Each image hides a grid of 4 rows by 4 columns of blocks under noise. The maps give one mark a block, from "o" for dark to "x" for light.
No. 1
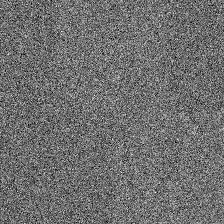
oxxo
oxxo
ooxx
ooxx
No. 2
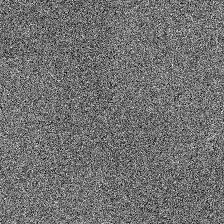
ooxx
xoxx
xoox
xxoo
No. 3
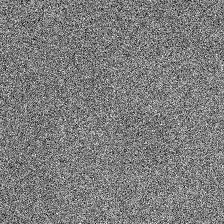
oooo
ooxx
oxox
oxxx
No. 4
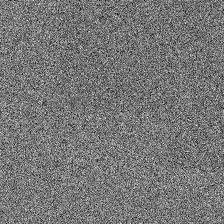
xooo
xooo
xxxo
xxxx
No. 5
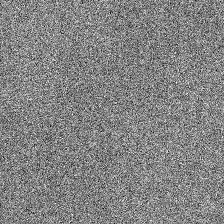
xxoo
xoox
ooxx
ooxx
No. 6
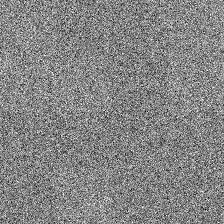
xoox
xxox
oooo
oxoo
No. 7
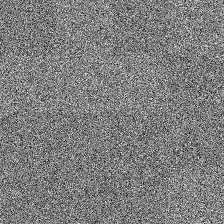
oxox
xxxo
oooo
ooox
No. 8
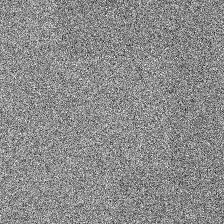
xooo
xxxo
xxxo
xxoo
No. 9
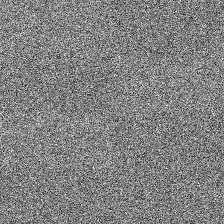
xxoo
ooxx
xxoo
oooo
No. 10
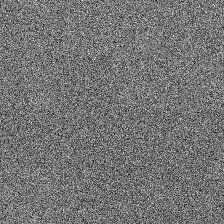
xxxx
xoxx
oooo
xooo
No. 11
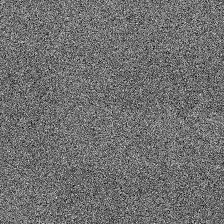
xxxx
oxoo
oxxx
xooo
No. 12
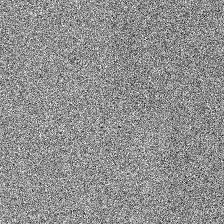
xxoo
xxoo
xxxo
xxxo
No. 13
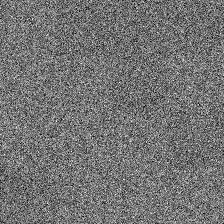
xooo
xxox
xxxo
oxxx
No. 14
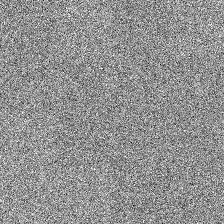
oxox
oooo
xooo
xxoo
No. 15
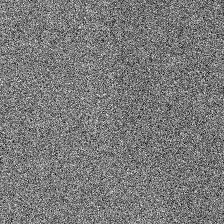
xxoo
xxoo
xxoo
xxxo
